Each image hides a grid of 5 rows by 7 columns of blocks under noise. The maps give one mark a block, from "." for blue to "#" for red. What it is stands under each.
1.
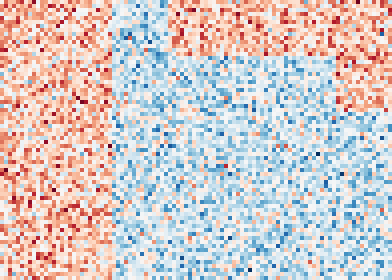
##.####
##....#
##.....
##.....
##.....
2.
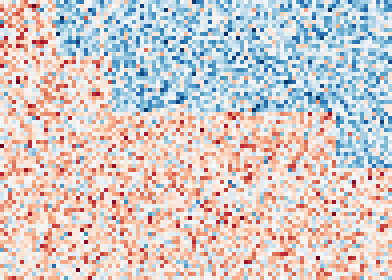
#......
##.....
######.
#######
#######
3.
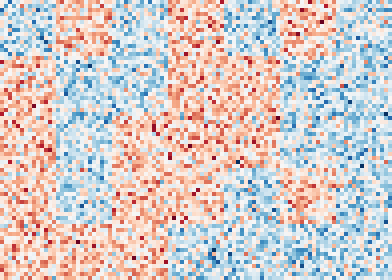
.#.#.#.
#..##..
#.###..
#.##.#.
###....
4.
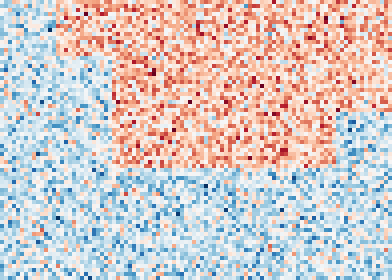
.######
..#####
..####.
.......
.......
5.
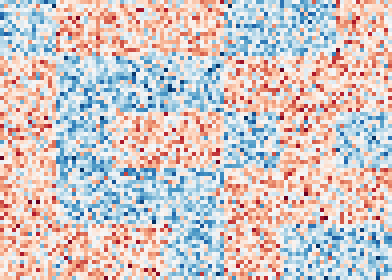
.###..#
#...###
#.##.#.
#...###
###.#..
